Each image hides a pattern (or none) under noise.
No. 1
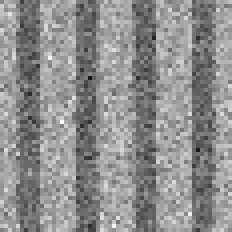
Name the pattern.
vertical stripes
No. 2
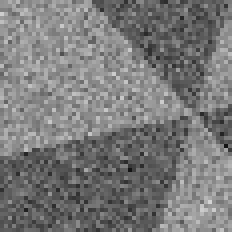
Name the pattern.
spokes from one point
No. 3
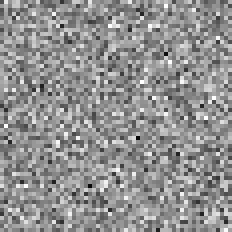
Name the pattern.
only noise
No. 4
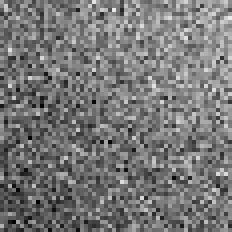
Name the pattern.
a smooth slope
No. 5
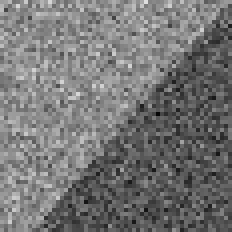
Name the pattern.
a sharp edge
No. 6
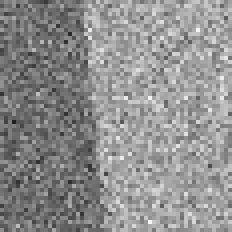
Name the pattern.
a sharp edge
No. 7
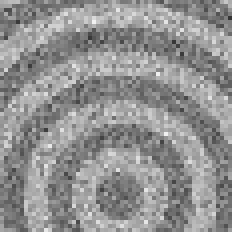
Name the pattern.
rings round one point
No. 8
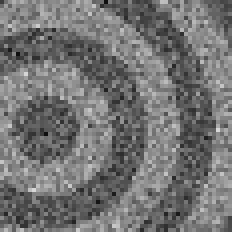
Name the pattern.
rings round one point
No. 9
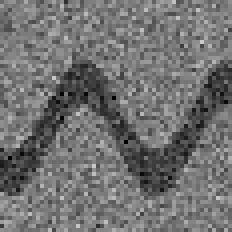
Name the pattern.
a wavy band
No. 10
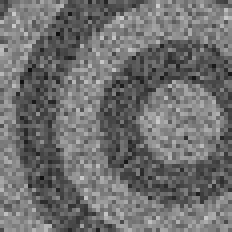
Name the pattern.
rings round one point
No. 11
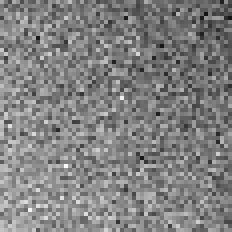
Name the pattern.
a smooth slope
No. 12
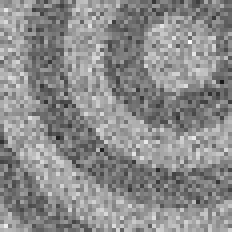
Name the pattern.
rings round one point
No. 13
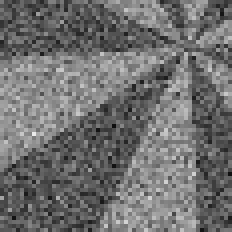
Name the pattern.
spokes from one point
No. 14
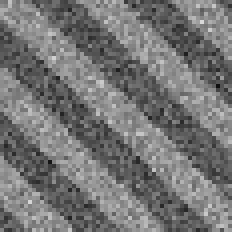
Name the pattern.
diagonal stripes
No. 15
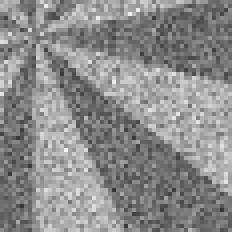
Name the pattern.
spokes from one point
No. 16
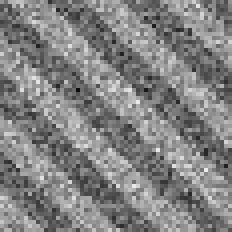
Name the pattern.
diagonal stripes
